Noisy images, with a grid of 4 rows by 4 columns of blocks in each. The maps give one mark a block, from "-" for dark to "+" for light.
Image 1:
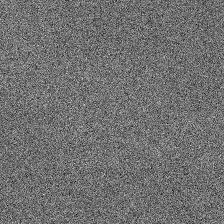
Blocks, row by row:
+ - - -
+ + + -
- + + +
- - - -
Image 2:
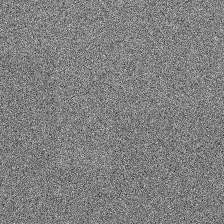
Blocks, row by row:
+ + + +
- + + +
- + - -
- - - -
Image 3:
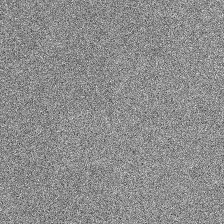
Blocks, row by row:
- - - +
- - + +
- + + +
- - + +
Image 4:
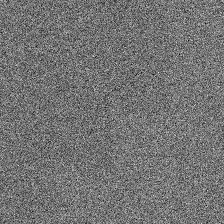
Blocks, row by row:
- - - +
- - - +
- - + +
- + + +
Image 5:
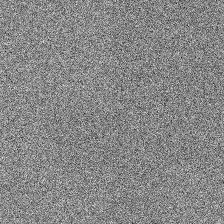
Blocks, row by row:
+ + - -
+ + - -
+ - - -
+ + - +
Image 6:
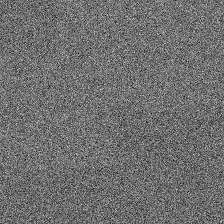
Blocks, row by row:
- + + +
+ + + +
+ + - -
- - - -
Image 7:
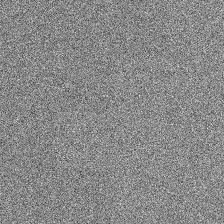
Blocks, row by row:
- - - +
- - + +
- + + +
- - + +
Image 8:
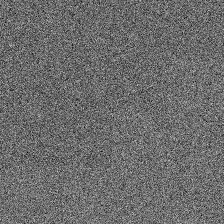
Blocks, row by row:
- - - -
- - - +
- - + +
+ + + +
